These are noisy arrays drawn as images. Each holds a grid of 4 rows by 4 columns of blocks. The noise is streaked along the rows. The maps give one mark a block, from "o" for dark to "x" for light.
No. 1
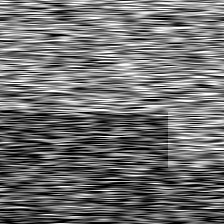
x x x x
x x x x
o o o x
o o o o
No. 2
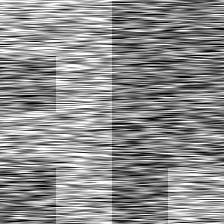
x x o o
o x o o
x x o o
o x o x
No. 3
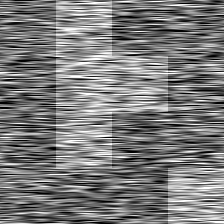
o x o o
o x x o
o x o o
o o o x
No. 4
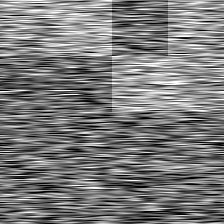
x x o x
o o x x
o o o o
o o o o
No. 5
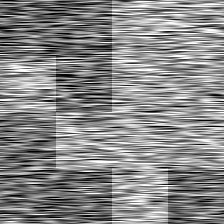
o o x x
x o x x
o x x x
o o x o
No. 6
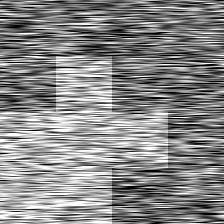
o o o o
o x o o
x x x o
x x o o
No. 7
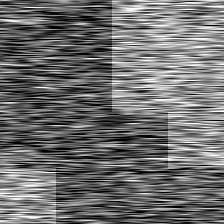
o o x x
o o x x
o o o x
x o o o
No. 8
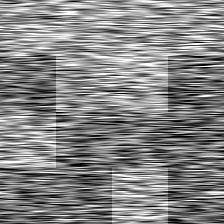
x x x x
o x x o
x o o o
o o x o
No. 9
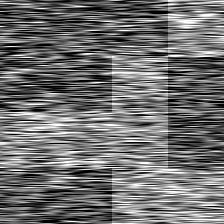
o o o x
o o x o
x x x o
o o x x
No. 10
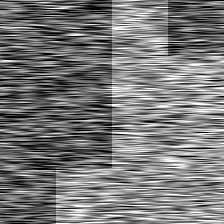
o o x o
o o x x
o o x x
o x x x
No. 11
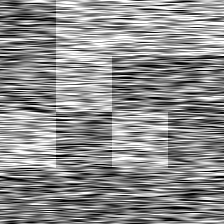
o x x x
o x o o
x o x o
o o o o
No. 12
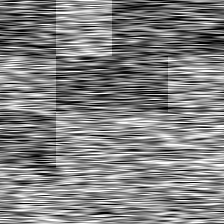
o x o o
x o o x
o x x x
x x x x
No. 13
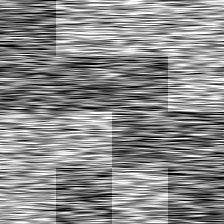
o x x x
o o o x
x x o o
x o x o
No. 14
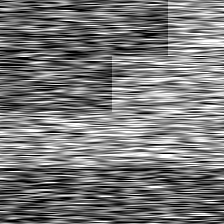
o o o x
o o x x
x x x x
o o o o
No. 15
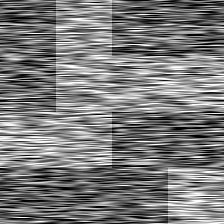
o x o o
o x x x
x x o o
o o o x
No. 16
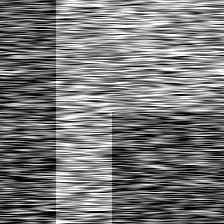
o x x x
o x x x
o x o o
o x o o
